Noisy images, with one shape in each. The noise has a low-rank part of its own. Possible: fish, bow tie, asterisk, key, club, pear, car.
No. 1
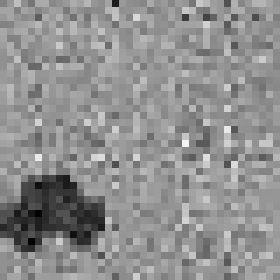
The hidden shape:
car
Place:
bottom left
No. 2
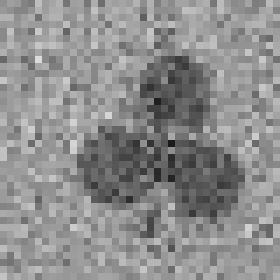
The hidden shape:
club
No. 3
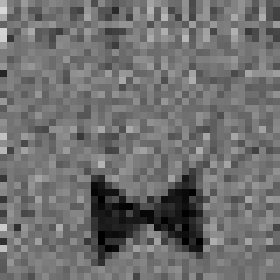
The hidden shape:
bow tie
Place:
bottom middle
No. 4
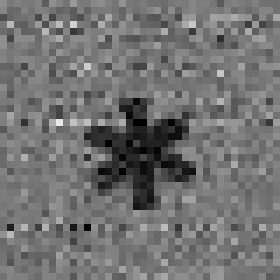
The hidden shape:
asterisk
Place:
centre
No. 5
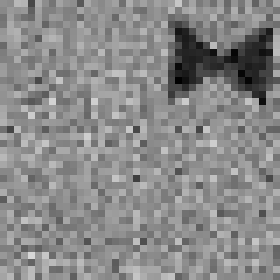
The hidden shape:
bow tie
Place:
top right
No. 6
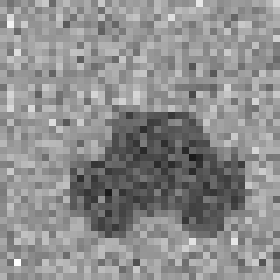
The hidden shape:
car
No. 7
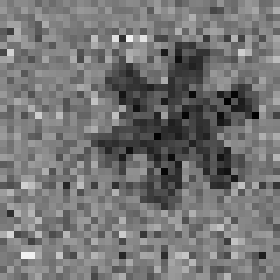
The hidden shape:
asterisk
